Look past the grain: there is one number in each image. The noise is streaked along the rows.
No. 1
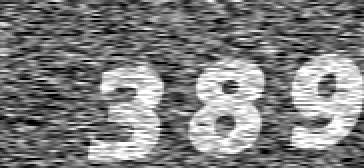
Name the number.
389
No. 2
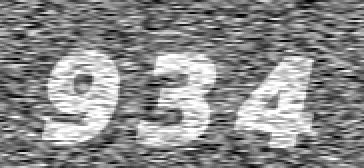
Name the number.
934
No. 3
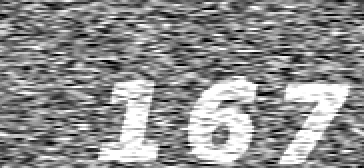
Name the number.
167
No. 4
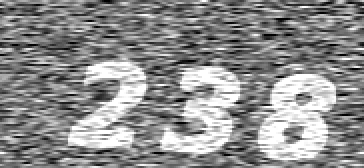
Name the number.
238
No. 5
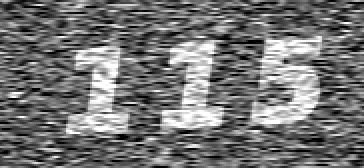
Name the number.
115
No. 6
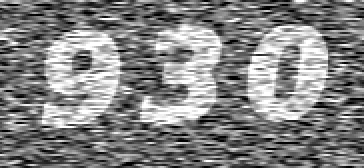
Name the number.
930
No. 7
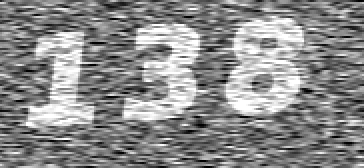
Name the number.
138
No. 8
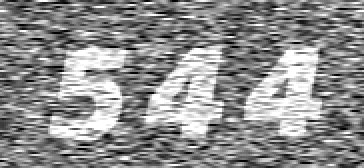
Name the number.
544
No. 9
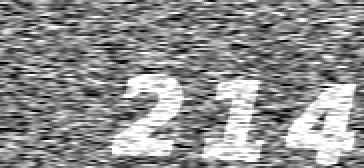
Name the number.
214
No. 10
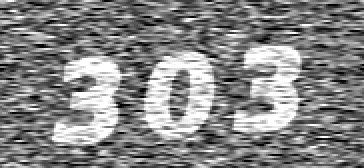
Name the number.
303
